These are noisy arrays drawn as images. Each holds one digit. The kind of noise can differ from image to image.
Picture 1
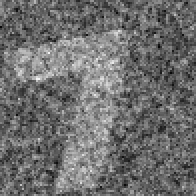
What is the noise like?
blotchy
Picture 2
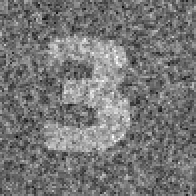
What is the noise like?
blotchy
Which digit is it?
3
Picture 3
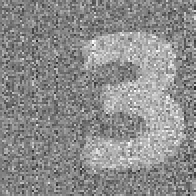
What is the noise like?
columns of uneven size
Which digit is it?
3
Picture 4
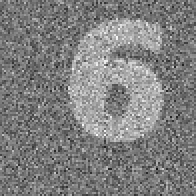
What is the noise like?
low rank plus noise
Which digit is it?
6
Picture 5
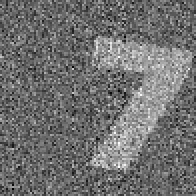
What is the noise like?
columns of uneven size
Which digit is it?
7
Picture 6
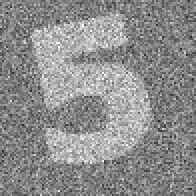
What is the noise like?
low rank plus noise
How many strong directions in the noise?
one
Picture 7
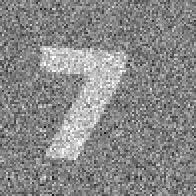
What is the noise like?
low rank plus noise
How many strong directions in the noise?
one
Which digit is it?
7
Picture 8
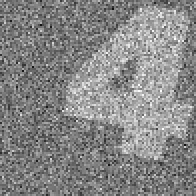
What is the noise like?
independent entries
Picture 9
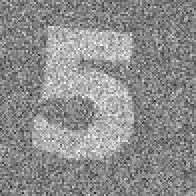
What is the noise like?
independent entries
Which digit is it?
5
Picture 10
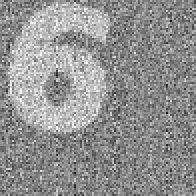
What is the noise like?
columns of uneven size
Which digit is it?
6
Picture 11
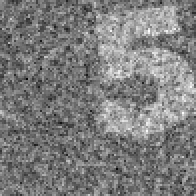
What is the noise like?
blotchy
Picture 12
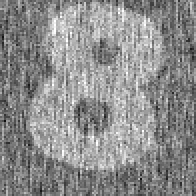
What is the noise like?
streaked along the columns
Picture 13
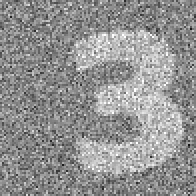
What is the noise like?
independent entries
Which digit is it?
3
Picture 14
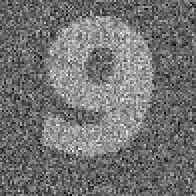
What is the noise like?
low rank plus noise
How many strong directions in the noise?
one
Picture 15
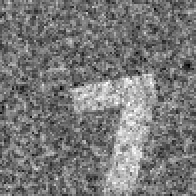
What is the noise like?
blotchy
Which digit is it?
7
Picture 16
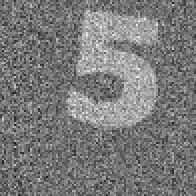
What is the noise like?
columns of uneven size
